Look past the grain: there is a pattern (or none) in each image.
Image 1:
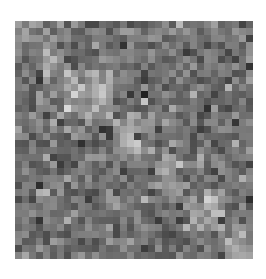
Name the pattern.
blocks along the diagonal
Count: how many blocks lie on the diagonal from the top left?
7
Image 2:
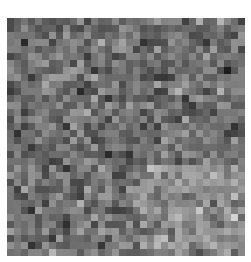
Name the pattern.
one block
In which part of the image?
bottom right
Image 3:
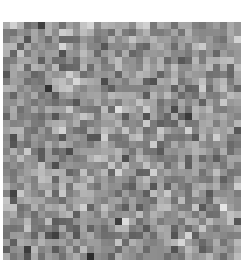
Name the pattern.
only noise
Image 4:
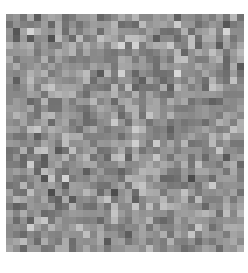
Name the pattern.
only noise
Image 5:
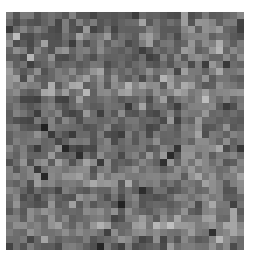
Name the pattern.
bands of rows crossing bands of columns
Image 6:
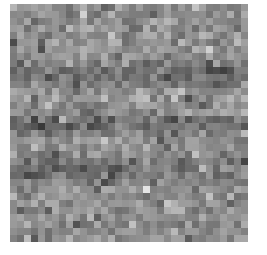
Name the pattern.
bands of rows
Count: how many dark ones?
3
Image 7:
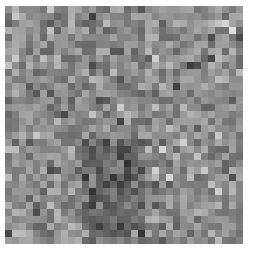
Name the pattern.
one block
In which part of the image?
bottom middle
